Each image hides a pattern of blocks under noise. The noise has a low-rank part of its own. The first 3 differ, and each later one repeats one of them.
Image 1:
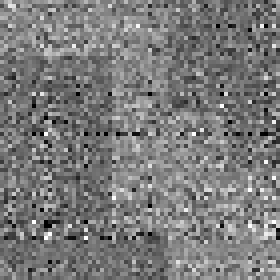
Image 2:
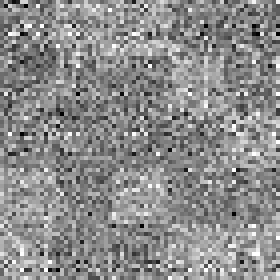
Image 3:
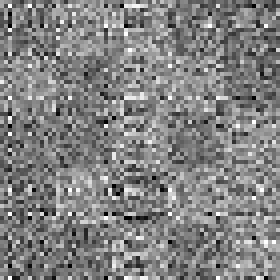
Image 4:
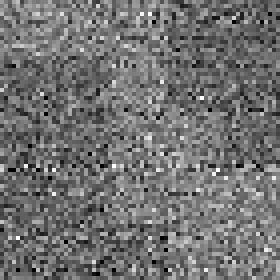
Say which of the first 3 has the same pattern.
1
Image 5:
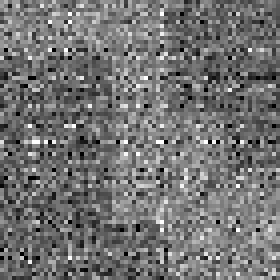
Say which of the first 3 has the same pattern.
1
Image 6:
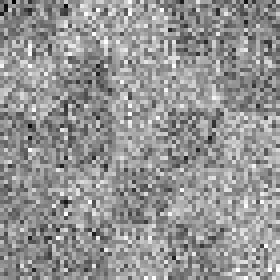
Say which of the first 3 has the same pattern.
3
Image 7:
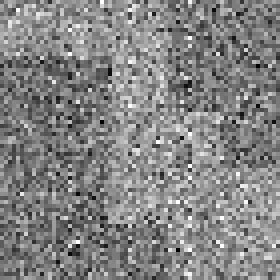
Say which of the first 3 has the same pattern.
1
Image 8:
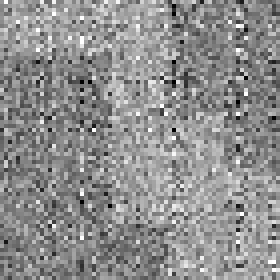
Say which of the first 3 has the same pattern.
1
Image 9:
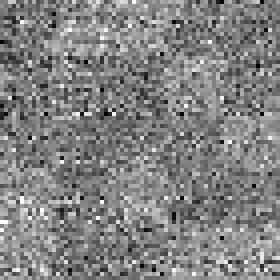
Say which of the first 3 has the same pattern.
2
